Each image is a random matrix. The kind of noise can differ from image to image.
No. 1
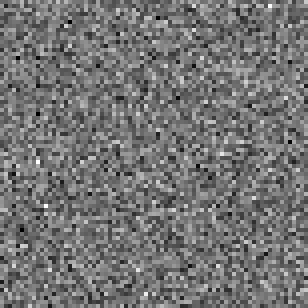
independent entries
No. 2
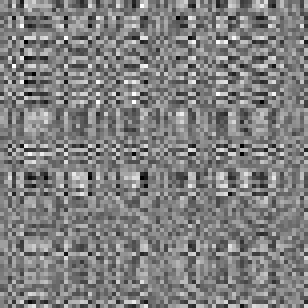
low rank plus noise
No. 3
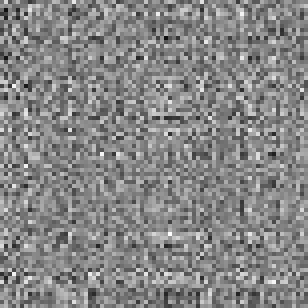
low rank plus noise
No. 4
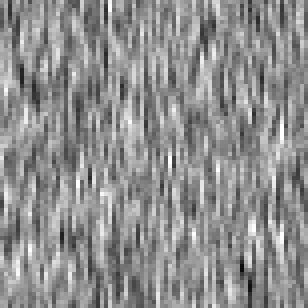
streaked along the columns
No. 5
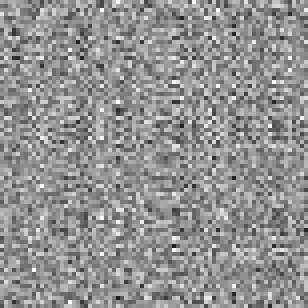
low rank plus noise
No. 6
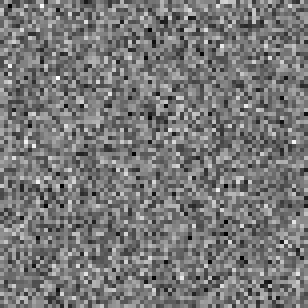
independent entries
